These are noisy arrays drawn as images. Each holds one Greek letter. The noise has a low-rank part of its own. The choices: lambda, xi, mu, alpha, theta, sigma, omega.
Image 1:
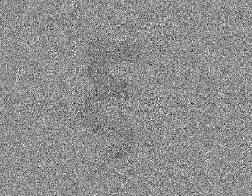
xi
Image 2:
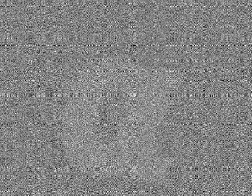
alpha
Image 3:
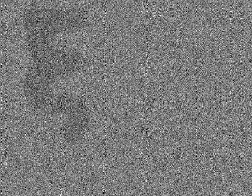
xi
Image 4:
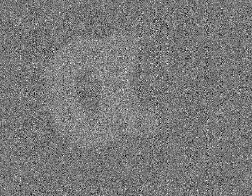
alpha
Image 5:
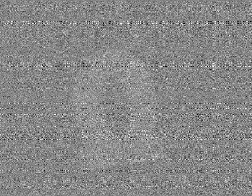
omega
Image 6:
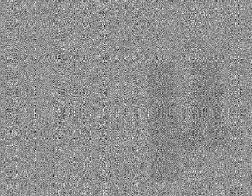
mu
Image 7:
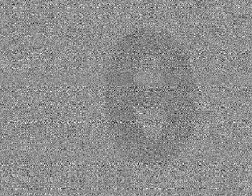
theta
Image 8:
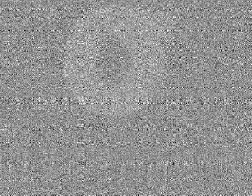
sigma
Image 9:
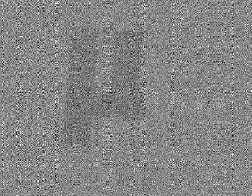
mu
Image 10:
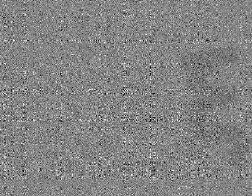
xi
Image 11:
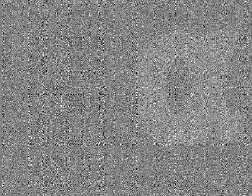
alpha
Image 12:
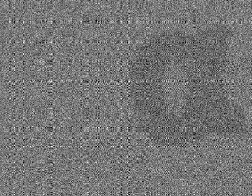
alpha
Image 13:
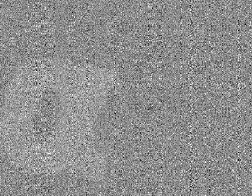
alpha
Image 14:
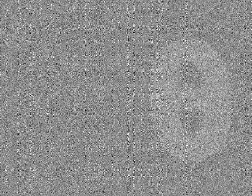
theta
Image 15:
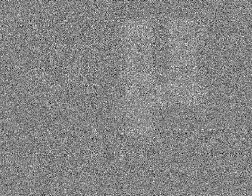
mu
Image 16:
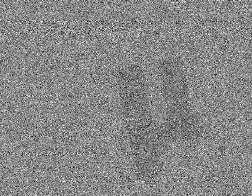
mu
